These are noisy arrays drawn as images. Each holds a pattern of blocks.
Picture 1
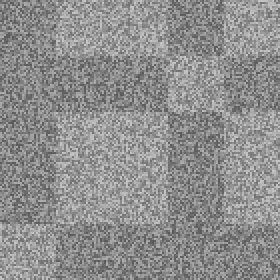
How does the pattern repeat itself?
mirrored about the diagonal from the bottom left
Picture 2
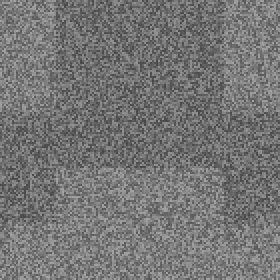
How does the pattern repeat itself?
left and right mirror each other
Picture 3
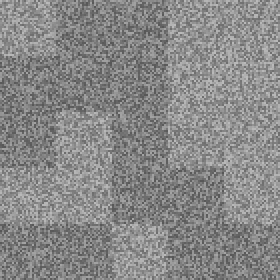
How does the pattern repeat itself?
no symmetry
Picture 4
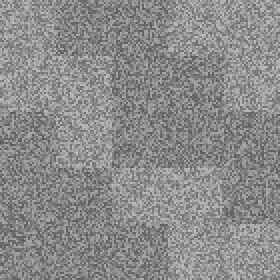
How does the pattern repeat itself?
mirrored about the diagonal from the bottom left
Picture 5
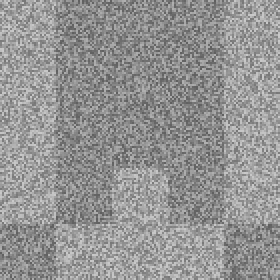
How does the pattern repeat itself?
left and right mirror each other
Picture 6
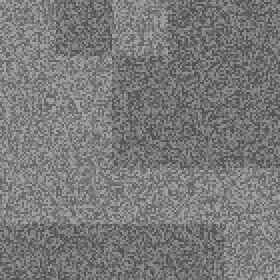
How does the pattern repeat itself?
no symmetry
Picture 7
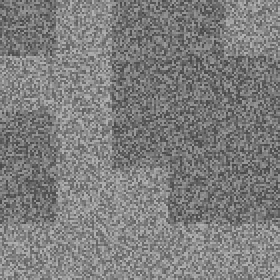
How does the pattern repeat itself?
no symmetry
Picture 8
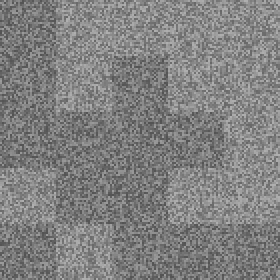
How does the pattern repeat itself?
mirrored about the diagonal from the bottom left
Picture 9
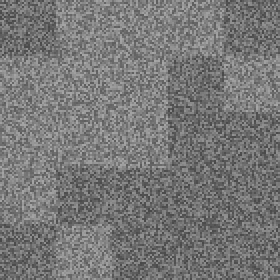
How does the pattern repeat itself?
mirrored about the diagonal from the top left
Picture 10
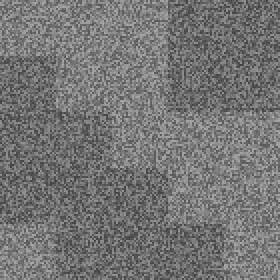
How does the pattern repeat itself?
mirrored about the diagonal from the bottom left
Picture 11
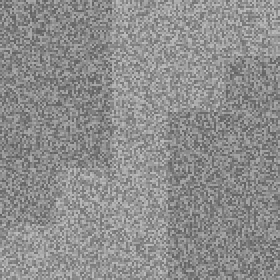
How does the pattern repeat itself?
the same after a half turn
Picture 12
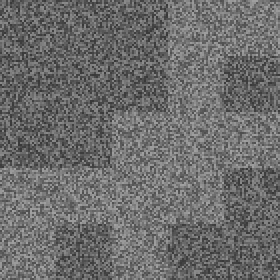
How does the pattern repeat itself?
mirrored about the diagonal from the top left
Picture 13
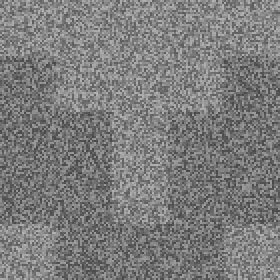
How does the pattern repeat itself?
left and right mirror each other
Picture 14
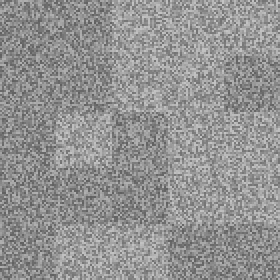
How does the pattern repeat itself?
no symmetry
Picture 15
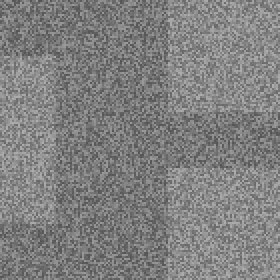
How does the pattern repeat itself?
top and bottom mirror each other
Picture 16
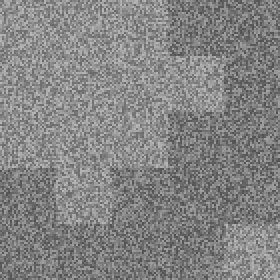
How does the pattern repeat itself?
mirrored about the diagonal from the top left
